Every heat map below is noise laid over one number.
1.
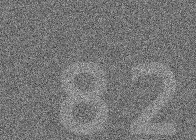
82
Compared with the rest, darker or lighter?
lighter
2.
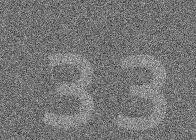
33
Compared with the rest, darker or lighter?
lighter
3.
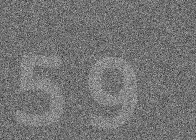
59
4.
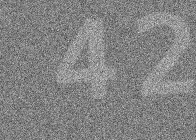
42
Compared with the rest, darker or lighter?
lighter
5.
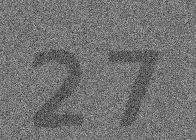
27
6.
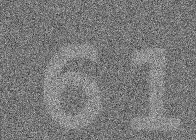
61
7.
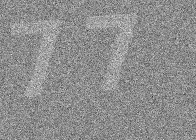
77
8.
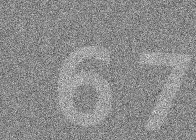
67
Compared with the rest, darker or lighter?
lighter
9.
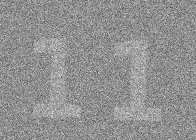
11
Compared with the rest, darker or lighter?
lighter
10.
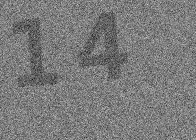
14
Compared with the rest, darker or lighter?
darker
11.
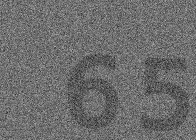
65
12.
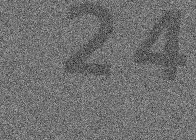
24
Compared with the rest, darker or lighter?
darker
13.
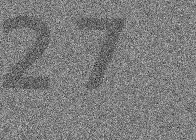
27
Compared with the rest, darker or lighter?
darker
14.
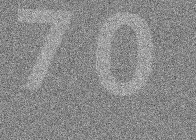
70
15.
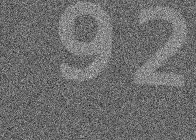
92
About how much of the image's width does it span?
two thirds
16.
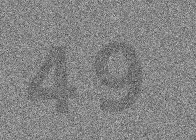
49
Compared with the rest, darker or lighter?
darker
